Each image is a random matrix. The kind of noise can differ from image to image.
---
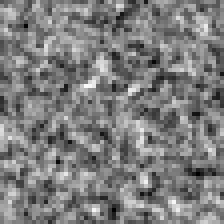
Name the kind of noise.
blotchy
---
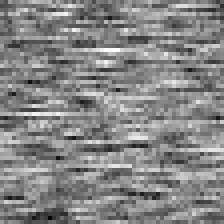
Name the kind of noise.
streaked along the rows
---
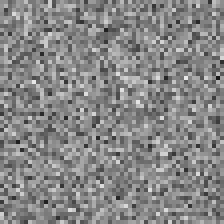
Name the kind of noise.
independent entries
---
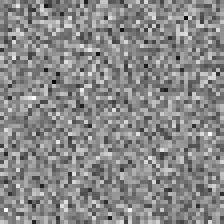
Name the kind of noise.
independent entries
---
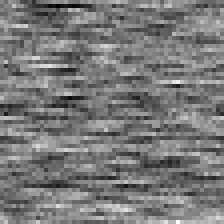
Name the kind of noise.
streaked along the rows
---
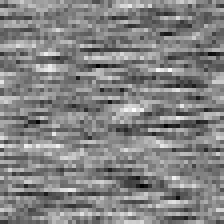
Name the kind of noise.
streaked along the rows
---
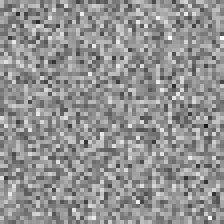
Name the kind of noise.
independent entries
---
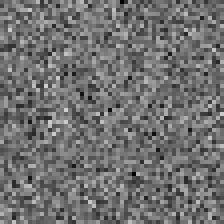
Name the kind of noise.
independent entries
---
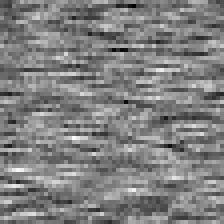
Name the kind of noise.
streaked along the rows
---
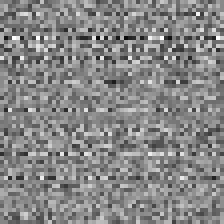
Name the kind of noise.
rows of uneven size
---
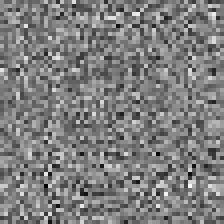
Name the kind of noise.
low rank plus noise
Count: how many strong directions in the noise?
three or four
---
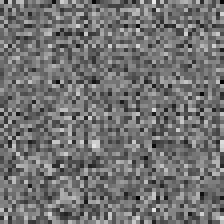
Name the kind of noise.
low rank plus noise
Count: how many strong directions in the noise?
two
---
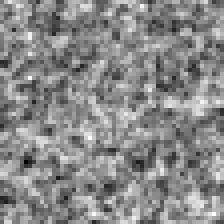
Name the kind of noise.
blotchy
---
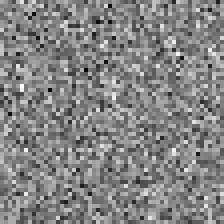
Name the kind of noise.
independent entries
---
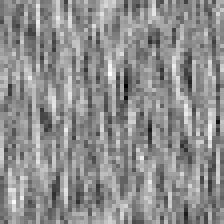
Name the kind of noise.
streaked along the columns
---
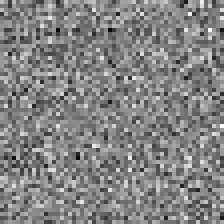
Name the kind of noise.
low rank plus noise
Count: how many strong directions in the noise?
three or four
